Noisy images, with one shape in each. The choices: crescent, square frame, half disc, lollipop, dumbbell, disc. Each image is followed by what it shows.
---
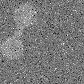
dumbbell
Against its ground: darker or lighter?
lighter
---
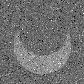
crescent
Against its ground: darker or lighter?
lighter
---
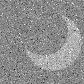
crescent
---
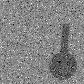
lollipop
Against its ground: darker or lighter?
darker
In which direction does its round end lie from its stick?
down
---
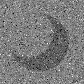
crescent
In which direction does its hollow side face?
up and left
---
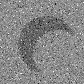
crescent
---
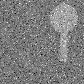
lollipop
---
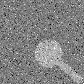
lollipop
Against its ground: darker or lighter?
lighter
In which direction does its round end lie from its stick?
up and left
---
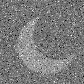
crescent
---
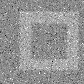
square frame
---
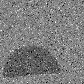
half disc
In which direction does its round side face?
up
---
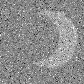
crescent
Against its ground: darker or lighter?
lighter
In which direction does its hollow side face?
left
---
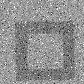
square frame
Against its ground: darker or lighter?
darker
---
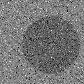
disc
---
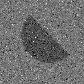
half disc
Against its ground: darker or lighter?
darker
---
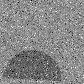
half disc
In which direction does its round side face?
up
